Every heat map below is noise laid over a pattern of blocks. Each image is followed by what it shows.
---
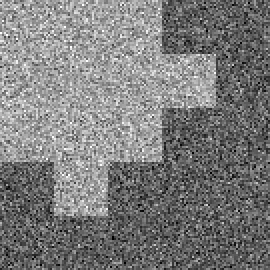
mirrored about the diagonal from the top left
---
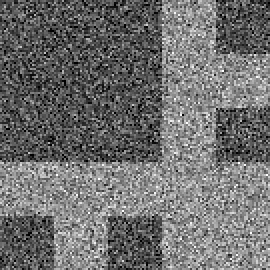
mirrored about the diagonal from the top left
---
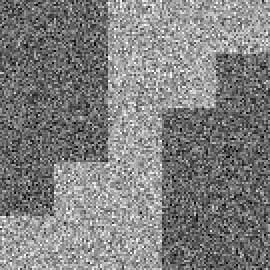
the same after a half turn
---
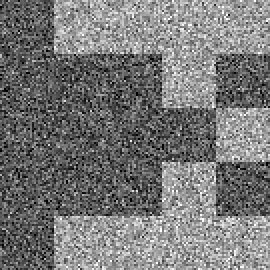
top and bottom mirror each other
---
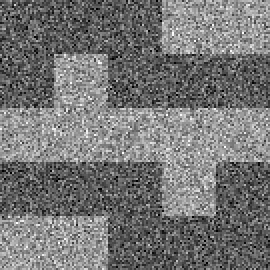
the same after a half turn
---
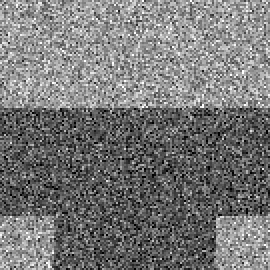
left and right mirror each other
